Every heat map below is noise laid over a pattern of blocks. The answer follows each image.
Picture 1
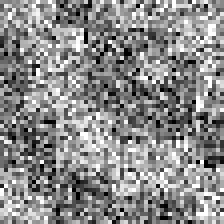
mirrored about the diagonal from the bottom left
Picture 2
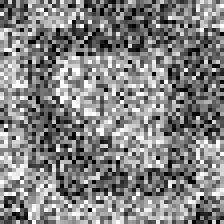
mirrored about the diagonal from the bottom left
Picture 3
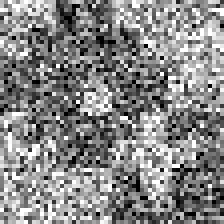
mirrored about the diagonal from the top left
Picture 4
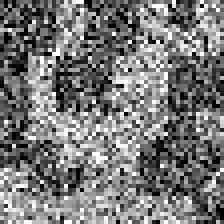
no symmetry
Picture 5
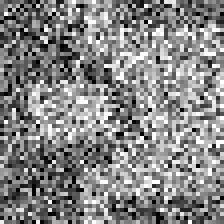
top and bottom mirror each other
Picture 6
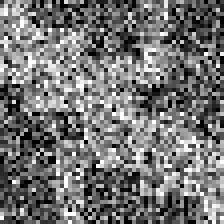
the same after a half turn
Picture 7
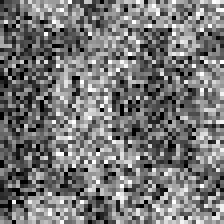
top and bottom mirror each other
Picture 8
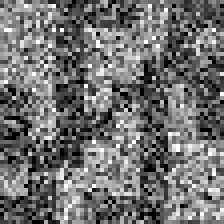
the same after a half turn
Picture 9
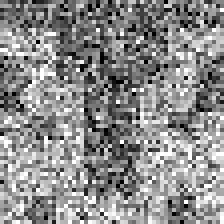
left and right mirror each other
